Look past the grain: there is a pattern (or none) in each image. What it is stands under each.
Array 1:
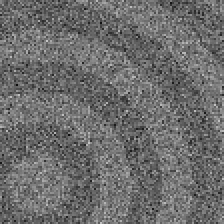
rings round one point
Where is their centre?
bottom left
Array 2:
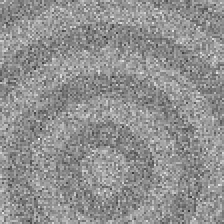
rings round one point
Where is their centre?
bottom middle
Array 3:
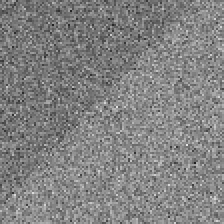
a sharp edge
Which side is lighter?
bottom right
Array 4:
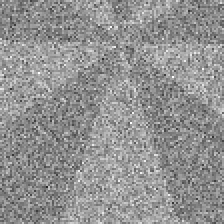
spokes from one point
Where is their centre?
top middle
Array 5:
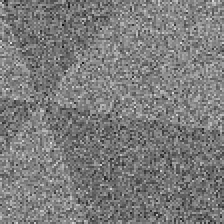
spokes from one point
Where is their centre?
middle left
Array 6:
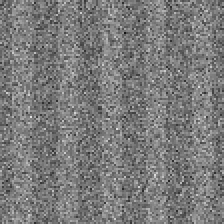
vertical stripes
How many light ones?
5
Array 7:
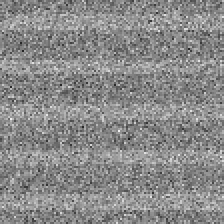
horizontal stripes
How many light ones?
5
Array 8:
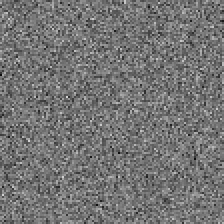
only noise
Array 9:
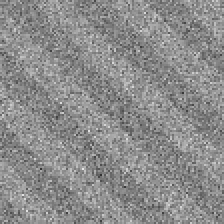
diagonal stripes
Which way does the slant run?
top left to bottom right
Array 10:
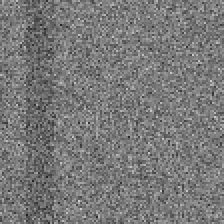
one vertical stripe
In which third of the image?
left
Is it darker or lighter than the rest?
darker
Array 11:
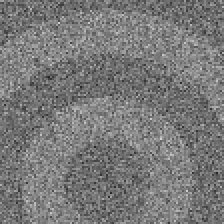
rings round one point
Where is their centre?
bottom middle
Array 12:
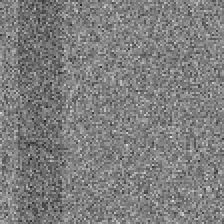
one vertical stripe
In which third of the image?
left
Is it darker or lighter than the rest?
darker
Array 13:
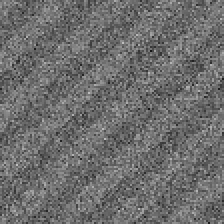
diagonal stripes
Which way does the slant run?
bottom left to top right
